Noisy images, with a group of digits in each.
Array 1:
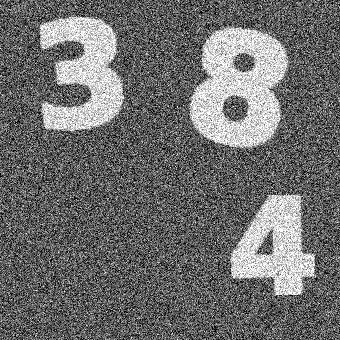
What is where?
top left: 3; top right: 8; bottom right: 4
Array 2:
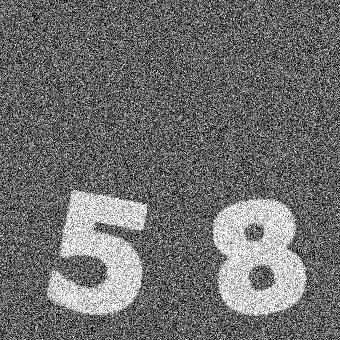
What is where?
bottom left: 5; bottom right: 8
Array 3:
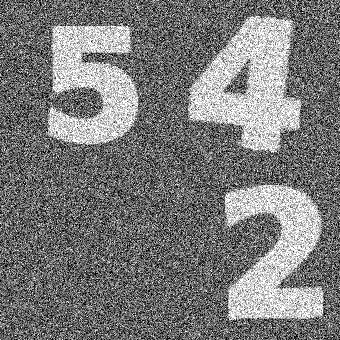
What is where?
top left: 5; top right: 4; bottom right: 2
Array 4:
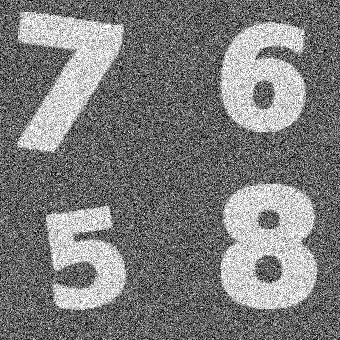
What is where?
top left: 7; top right: 6; bottom left: 5; bottom right: 8
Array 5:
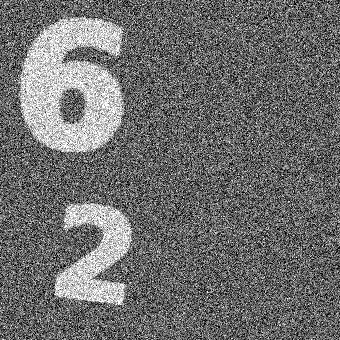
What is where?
top left: 6; bottom left: 2
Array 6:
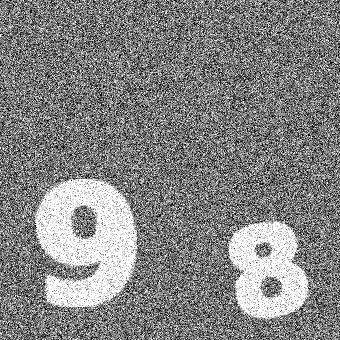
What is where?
bottom left: 9; bottom right: 8
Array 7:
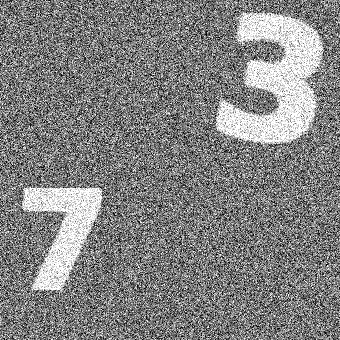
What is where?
top right: 3; bottom left: 7
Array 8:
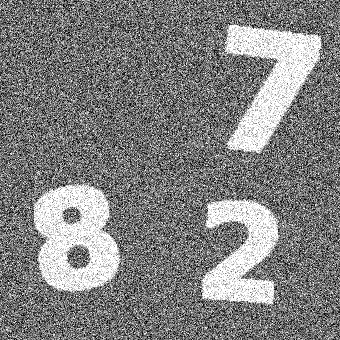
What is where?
top right: 7; bottom left: 8; bottom right: 2
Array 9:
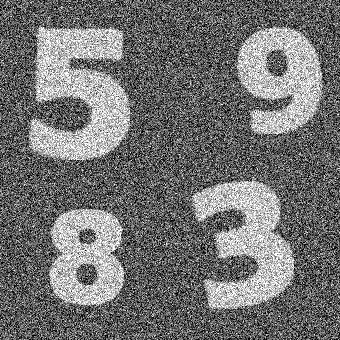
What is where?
top left: 5; top right: 9; bottom left: 8; bottom right: 3
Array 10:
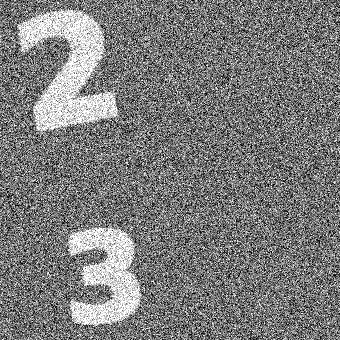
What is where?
top left: 2; bottom left: 3
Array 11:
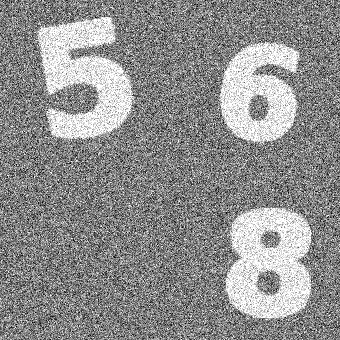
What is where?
top left: 5; top right: 6; bottom right: 8
